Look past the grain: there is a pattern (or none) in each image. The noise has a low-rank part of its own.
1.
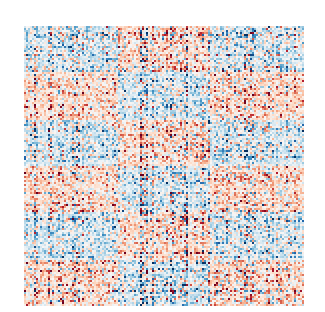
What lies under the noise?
a checkerboard
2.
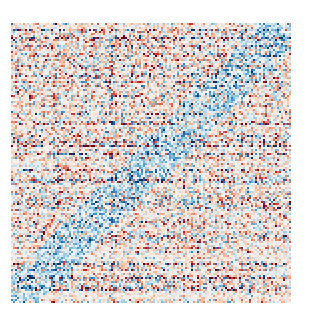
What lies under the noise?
a diagonal band
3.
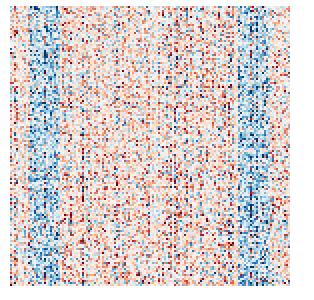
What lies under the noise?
bands of columns
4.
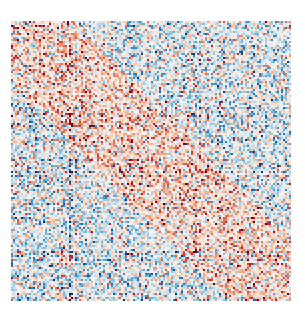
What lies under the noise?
a diagonal band
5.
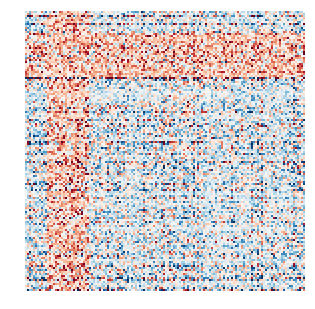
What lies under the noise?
bands of rows crossing bands of columns
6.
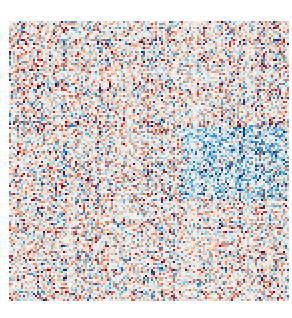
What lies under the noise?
one block
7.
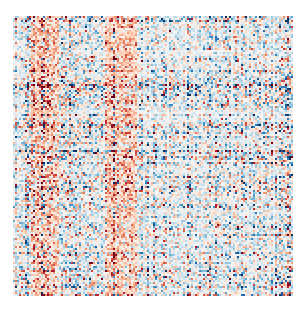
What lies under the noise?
bands of columns
